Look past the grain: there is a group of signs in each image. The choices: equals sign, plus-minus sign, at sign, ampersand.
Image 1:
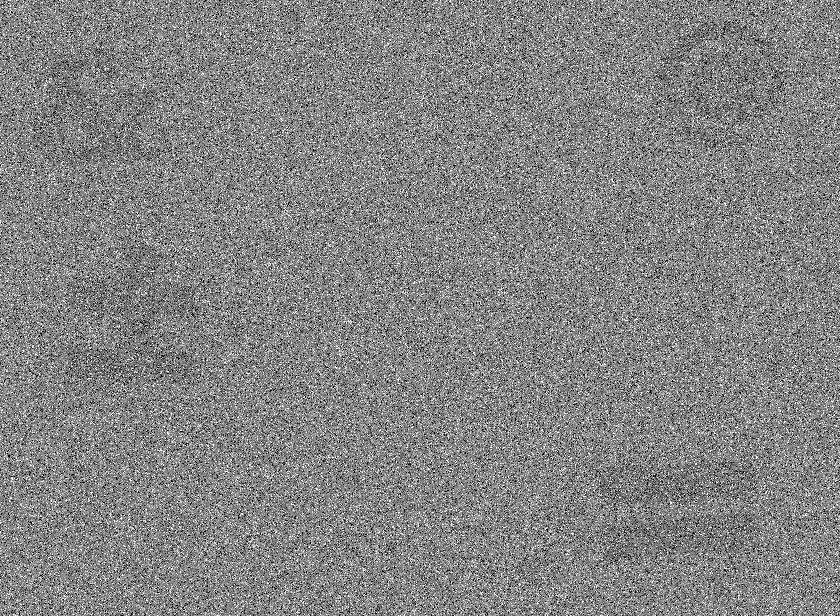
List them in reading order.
top left: ampersand; top right: at sign; middle left: plus-minus sign; bottom right: equals sign
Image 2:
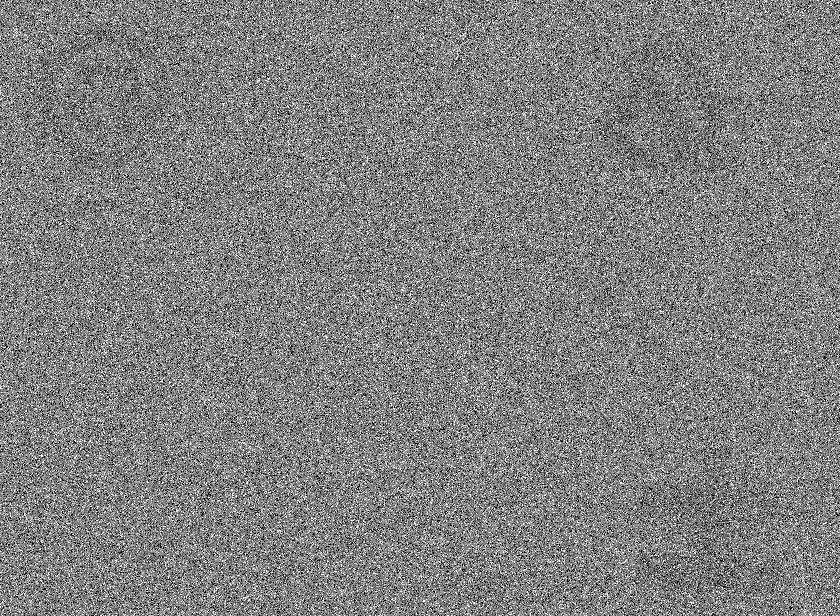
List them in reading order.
top left: at sign; top right: ampersand; bottom right: plus-minus sign
